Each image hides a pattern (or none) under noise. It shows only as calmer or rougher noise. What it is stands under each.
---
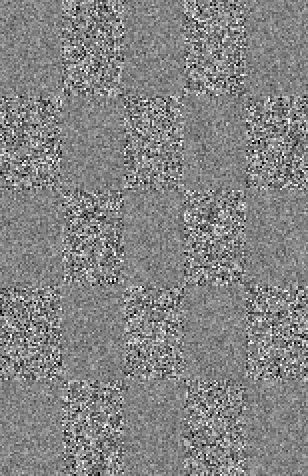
a checkerboard
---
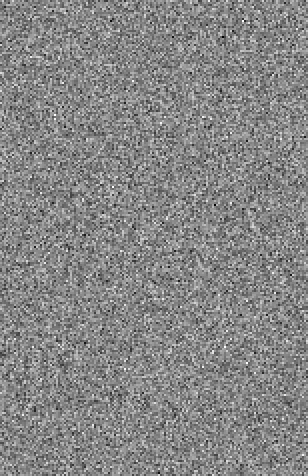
only noise
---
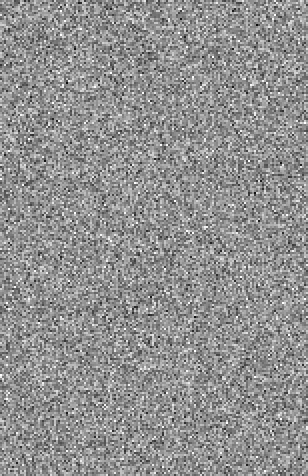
only noise
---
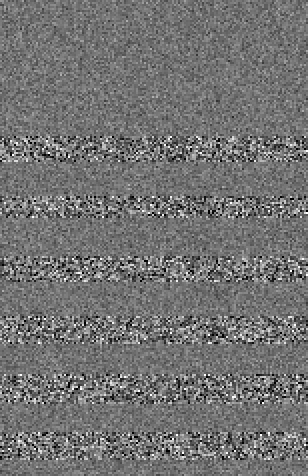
bands of rows
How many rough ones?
6
